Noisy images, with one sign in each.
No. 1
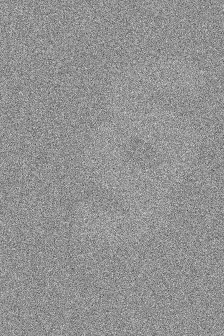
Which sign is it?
section sign
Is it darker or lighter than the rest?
lighter
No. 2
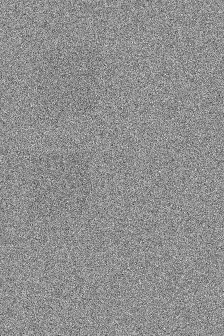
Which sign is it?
colon
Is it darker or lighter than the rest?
darker
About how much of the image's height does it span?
half
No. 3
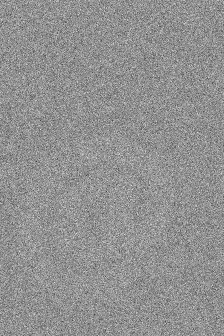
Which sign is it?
at sign
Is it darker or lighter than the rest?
lighter
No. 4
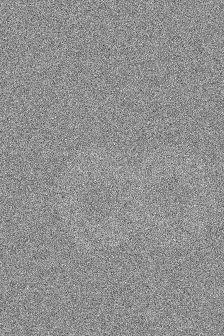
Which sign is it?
infinity sign
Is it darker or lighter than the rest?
lighter
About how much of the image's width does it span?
two thirds
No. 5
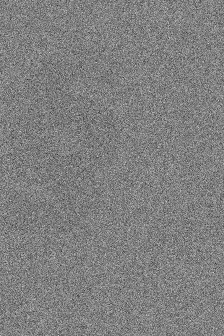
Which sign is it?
section sign
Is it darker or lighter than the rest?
darker
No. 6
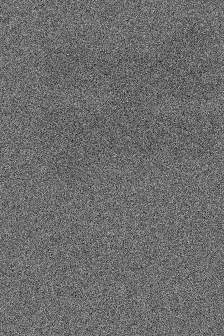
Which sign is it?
not-equal sign
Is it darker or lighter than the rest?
darker
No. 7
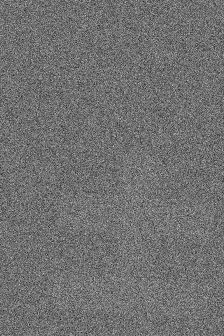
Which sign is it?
plus-minus sign
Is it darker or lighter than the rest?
lighter
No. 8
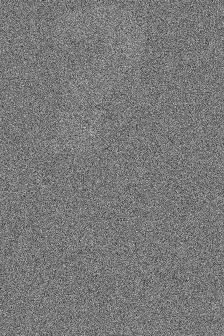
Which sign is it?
question mark
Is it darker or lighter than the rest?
lighter
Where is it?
top middle
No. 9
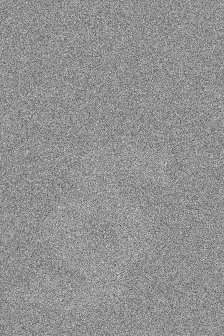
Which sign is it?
section sign
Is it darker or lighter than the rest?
lighter
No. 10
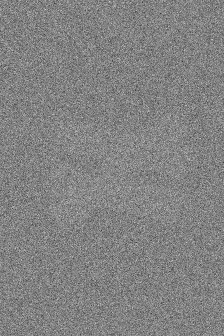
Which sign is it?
not-equal sign
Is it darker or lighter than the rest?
lighter
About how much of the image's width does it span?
two thirds
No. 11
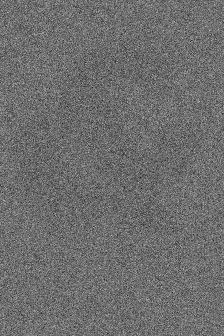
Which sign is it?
ampersand
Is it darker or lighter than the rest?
darker
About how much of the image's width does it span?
nearly all
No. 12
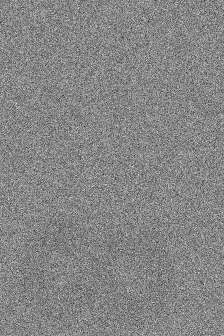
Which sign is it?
infinity sign
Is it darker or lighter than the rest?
darker
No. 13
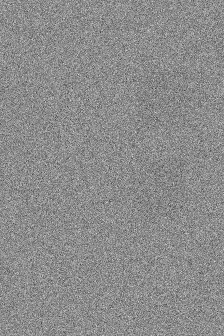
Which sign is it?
colon
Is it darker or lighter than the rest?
darker
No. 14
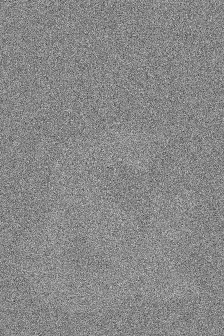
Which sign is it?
ampersand
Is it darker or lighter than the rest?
lighter
